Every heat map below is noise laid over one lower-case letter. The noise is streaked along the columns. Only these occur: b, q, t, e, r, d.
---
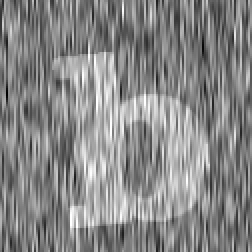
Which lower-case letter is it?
b
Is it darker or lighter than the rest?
lighter
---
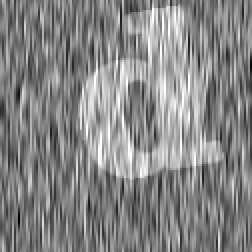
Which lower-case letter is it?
d
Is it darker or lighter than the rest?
lighter
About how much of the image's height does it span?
two thirds
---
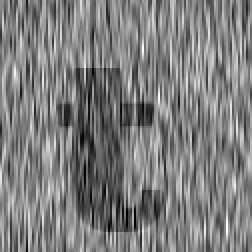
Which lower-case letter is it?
t
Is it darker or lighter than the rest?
darker
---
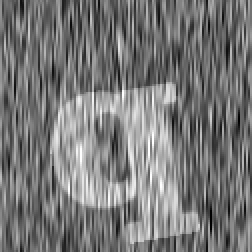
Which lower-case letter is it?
q
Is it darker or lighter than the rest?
lighter
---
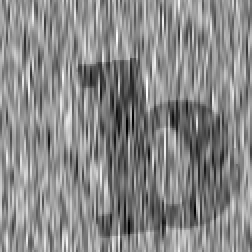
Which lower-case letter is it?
b
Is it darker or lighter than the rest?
darker
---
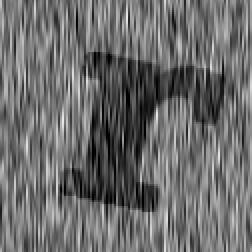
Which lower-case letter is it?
r
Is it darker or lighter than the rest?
darker
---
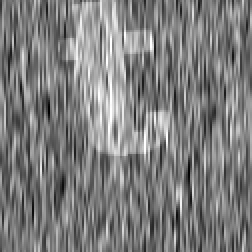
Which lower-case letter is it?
t
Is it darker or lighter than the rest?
lighter
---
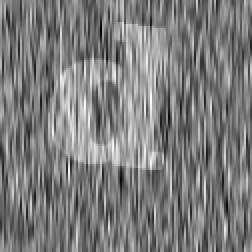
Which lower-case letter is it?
d
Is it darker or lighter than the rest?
lighter
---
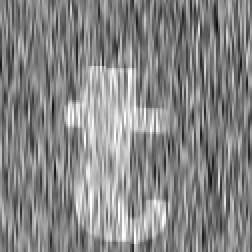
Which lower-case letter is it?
t
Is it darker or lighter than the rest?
lighter
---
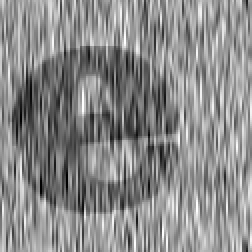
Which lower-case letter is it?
e
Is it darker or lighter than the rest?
darker
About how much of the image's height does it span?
two thirds
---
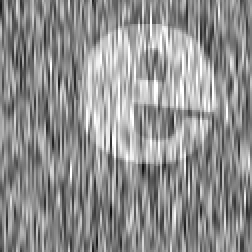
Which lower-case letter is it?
e
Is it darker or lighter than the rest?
lighter
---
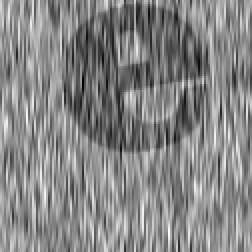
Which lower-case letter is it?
e
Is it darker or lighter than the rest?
darker
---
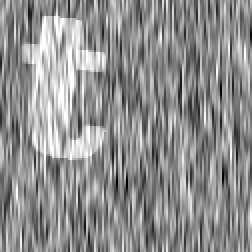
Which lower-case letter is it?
t
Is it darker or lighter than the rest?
lighter
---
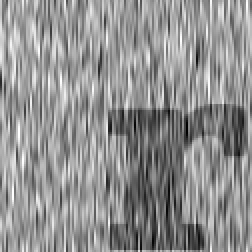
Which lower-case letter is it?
r
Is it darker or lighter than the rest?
darker
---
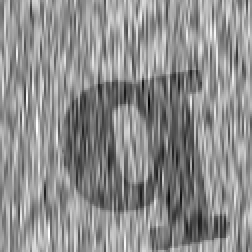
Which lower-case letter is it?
q
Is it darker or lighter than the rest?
darker
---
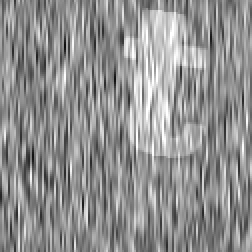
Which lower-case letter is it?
t
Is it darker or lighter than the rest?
lighter
